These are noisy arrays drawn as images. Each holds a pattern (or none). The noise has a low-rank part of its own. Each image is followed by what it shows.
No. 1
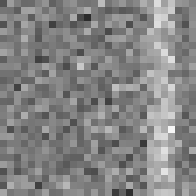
one vertical stripe
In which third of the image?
right
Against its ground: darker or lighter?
lighter
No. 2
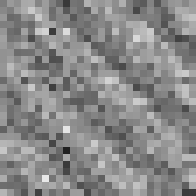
diagonal stripes
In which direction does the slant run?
top left to bottom right
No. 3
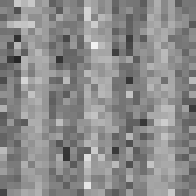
vertical stripes
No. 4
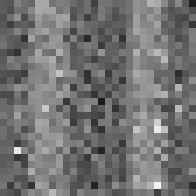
vertical stripes
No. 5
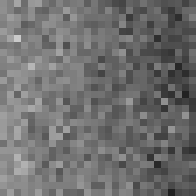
a smooth slope
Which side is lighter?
left
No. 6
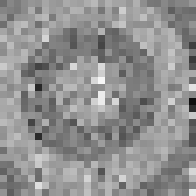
rings round one point
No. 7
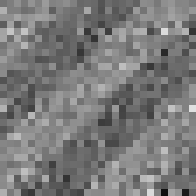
diagonal stripes
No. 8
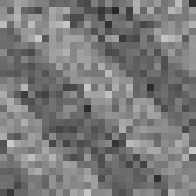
diagonal stripes
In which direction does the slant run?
top left to bottom right
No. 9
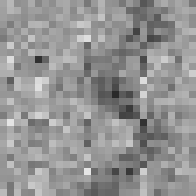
a wavy band
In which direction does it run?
top to bottom
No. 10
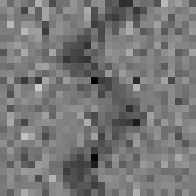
a wavy band
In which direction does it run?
top to bottom
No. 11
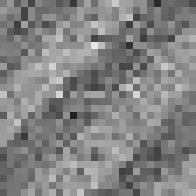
diagonal stripes
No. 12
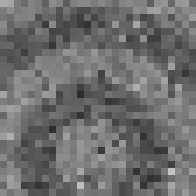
rings round one point
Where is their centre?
bottom middle
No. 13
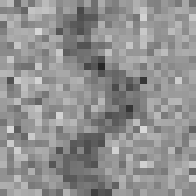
a wavy band
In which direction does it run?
top to bottom
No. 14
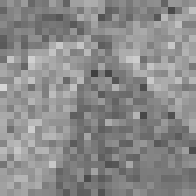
spokes from one point
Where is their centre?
top middle
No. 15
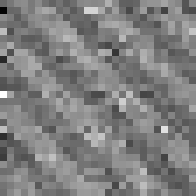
diagonal stripes
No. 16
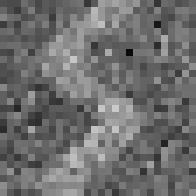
a wavy band
